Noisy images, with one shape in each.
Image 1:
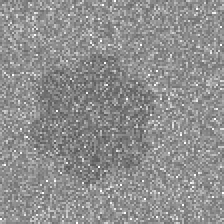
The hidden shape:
flower
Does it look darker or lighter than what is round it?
darker
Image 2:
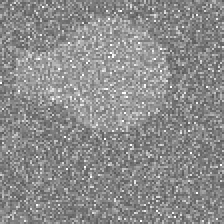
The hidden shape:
light bulb
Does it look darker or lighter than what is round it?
lighter
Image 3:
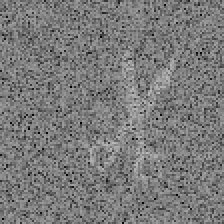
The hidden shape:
pair of scissors
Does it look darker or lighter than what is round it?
lighter
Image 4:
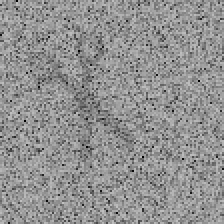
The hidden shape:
pair of scissors
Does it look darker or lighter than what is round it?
darker
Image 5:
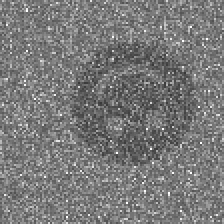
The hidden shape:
smiling face
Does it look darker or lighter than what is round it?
darker
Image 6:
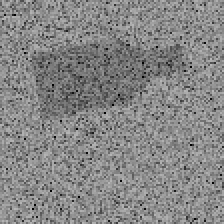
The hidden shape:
bottle
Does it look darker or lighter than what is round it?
darker
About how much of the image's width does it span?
two thirds
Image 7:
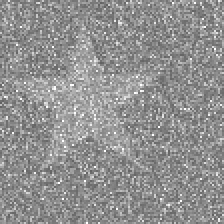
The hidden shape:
star
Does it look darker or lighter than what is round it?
lighter
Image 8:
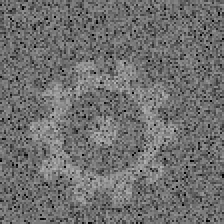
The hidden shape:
gear
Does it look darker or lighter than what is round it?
lighter
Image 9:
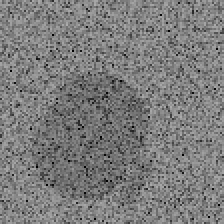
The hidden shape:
apple
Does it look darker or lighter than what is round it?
darker
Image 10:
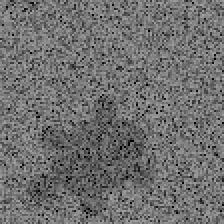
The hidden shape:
turtle
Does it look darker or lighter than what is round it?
darker
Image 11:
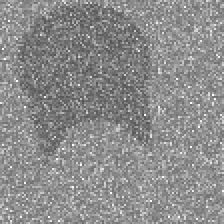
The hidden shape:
cat's head
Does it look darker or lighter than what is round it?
darker
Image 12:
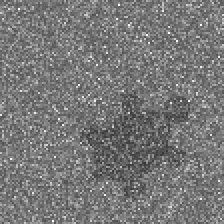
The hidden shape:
turtle
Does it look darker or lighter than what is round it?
darker
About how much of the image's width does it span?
half
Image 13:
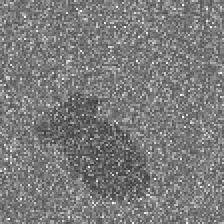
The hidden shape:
footprint
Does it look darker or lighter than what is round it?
darker
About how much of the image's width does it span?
half
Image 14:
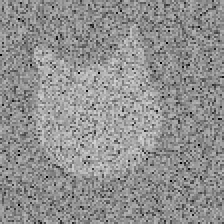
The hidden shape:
cat's head
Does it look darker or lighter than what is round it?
lighter
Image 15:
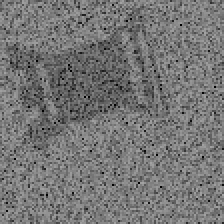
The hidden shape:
chess rook
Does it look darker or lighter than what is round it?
darker
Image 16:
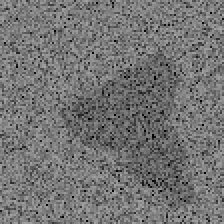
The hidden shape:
chess pawn
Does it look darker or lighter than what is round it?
darker
